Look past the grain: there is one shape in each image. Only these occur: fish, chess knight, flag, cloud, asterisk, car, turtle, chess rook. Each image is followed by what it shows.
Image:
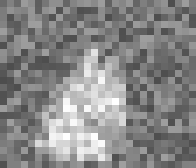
light chess knight
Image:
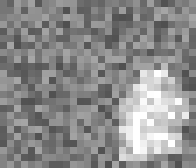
light chess knight
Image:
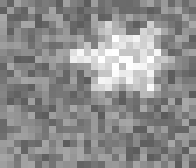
light turtle
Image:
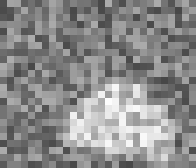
light cloud
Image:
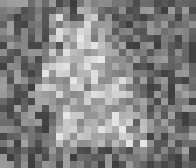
light chess knight
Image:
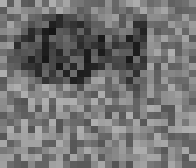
dark fish
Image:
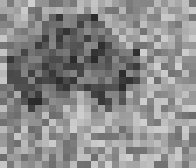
dark car
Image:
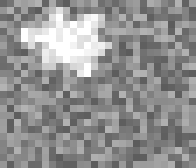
light turtle
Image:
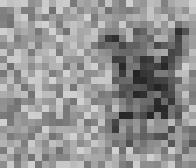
dark chess rook
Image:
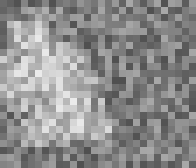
light chess knight
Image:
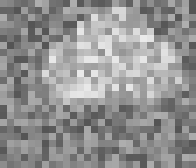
light cloud
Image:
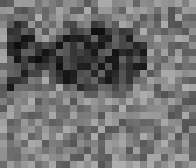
dark fish
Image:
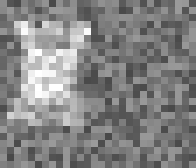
light chess rook
